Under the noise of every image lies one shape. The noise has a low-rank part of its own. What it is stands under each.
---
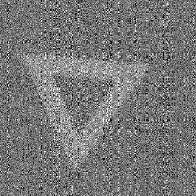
triangle frame
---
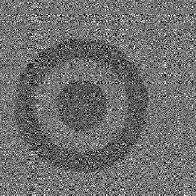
bullseye
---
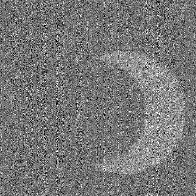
crescent
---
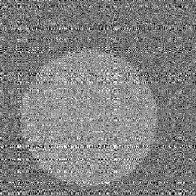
disc
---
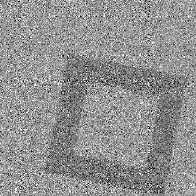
square frame
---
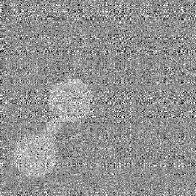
dumbbell
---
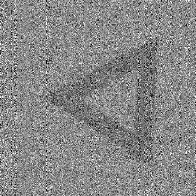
triangle frame
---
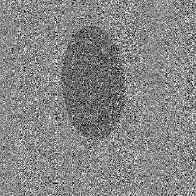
ellipse
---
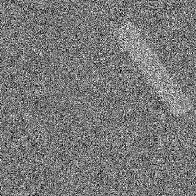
bar
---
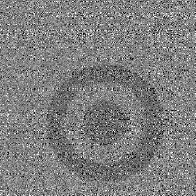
bullseye
